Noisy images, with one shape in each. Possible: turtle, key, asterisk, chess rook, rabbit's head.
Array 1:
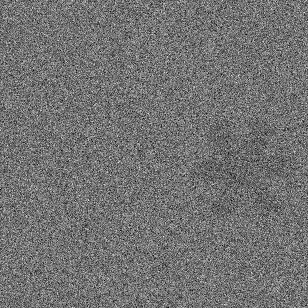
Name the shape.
asterisk
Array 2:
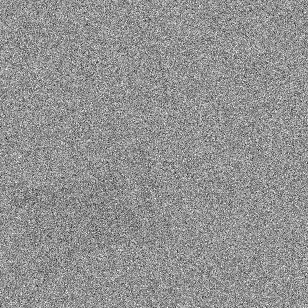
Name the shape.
chess rook
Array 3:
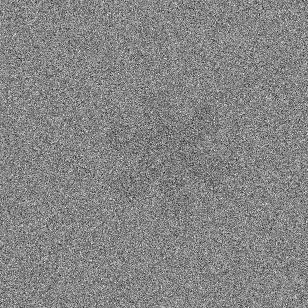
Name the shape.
asterisk
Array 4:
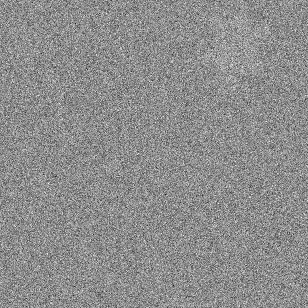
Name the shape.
turtle
